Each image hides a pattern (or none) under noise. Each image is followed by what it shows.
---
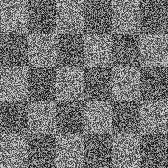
a checkerboard
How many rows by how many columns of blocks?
5 by 6
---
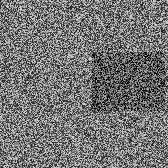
one block
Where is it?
middle right
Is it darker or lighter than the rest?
darker
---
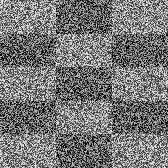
a checkerboard
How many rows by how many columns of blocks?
5 by 3
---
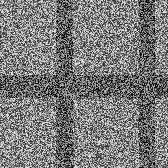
bands of rows crossing bands of columns
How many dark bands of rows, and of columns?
1 and 2
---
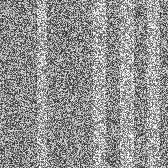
bands of columns
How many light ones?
4
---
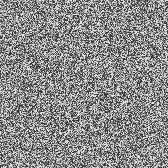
only noise
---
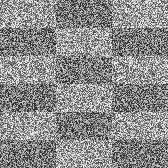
a checkerboard
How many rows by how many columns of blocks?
6 by 3
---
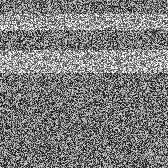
bands of rows
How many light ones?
2
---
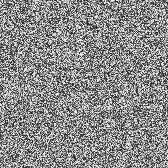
only noise
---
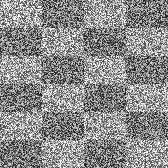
a checkerboard
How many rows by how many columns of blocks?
6 by 4
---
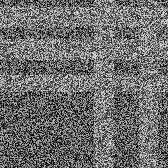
bands of rows crossing bands of columns
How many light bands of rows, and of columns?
3 and 2
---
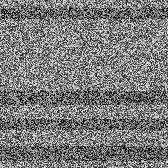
bands of rows
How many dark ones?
4
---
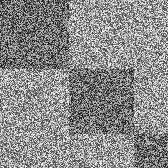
blocks along the diagonal
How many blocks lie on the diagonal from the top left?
3
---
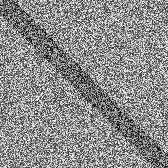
a diagonal band
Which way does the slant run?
top left to bottom right
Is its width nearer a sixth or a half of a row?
a sixth
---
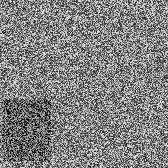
one block
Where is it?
bottom left
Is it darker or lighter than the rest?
darker
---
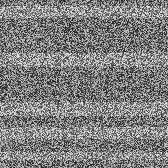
bands of rows
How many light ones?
5
